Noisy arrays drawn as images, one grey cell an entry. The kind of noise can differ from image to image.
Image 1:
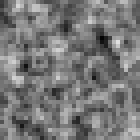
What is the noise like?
blotchy
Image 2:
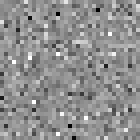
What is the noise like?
heavy tails
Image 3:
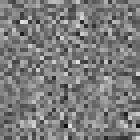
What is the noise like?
low rank plus noise
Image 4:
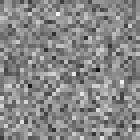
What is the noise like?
independent entries
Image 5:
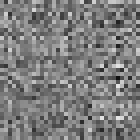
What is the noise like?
low rank plus noise
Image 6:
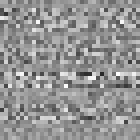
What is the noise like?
rows of uneven size
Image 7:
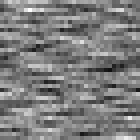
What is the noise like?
streaked along the rows
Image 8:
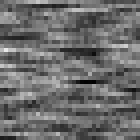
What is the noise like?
streaked along the rows
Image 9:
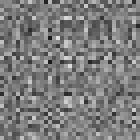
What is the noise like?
low rank plus noise
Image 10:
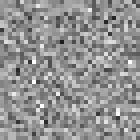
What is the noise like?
independent entries
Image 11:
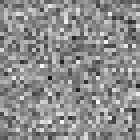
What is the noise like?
independent entries
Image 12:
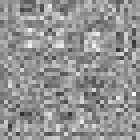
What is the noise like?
low rank plus noise
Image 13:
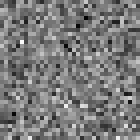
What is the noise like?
independent entries
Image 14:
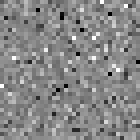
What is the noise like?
heavy tails
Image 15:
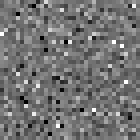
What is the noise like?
heavy tails
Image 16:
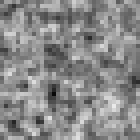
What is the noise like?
blotchy
